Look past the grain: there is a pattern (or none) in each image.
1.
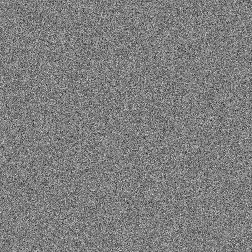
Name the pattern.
only noise
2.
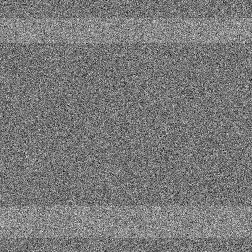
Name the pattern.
bands of rows
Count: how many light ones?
2
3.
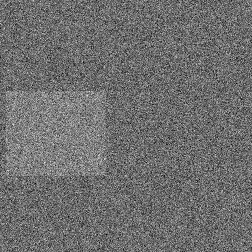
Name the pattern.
one block
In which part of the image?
middle left
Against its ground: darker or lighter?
lighter
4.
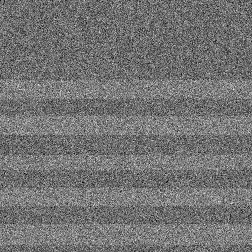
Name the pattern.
bands of rows
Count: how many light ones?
5
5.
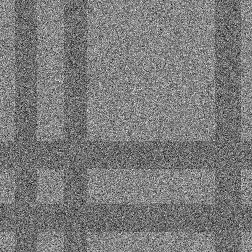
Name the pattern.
bands of rows crossing bands of columns
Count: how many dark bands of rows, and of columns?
2 and 3
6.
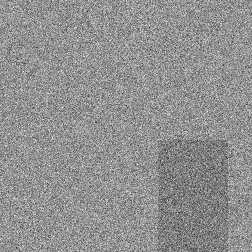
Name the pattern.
one block
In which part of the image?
bottom right
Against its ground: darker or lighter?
darker
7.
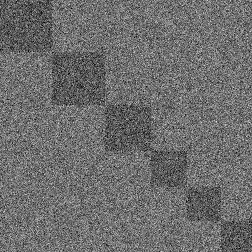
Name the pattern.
blocks along the diagonal
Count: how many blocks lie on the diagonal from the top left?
6
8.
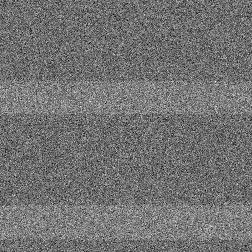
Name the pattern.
bands of rows
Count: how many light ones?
2
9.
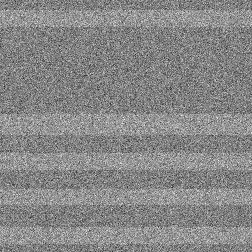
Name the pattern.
bands of rows
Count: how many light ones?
5
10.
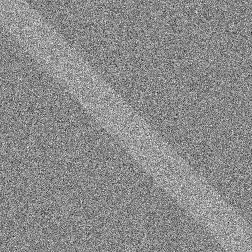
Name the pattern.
a diagonal band
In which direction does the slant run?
top left to bottom right
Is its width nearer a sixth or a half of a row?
a sixth
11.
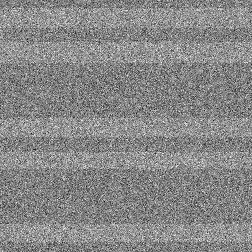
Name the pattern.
bands of rows
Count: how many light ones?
5
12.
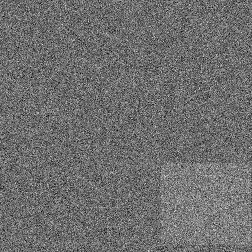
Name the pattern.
one block
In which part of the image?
bottom right
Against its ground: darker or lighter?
lighter
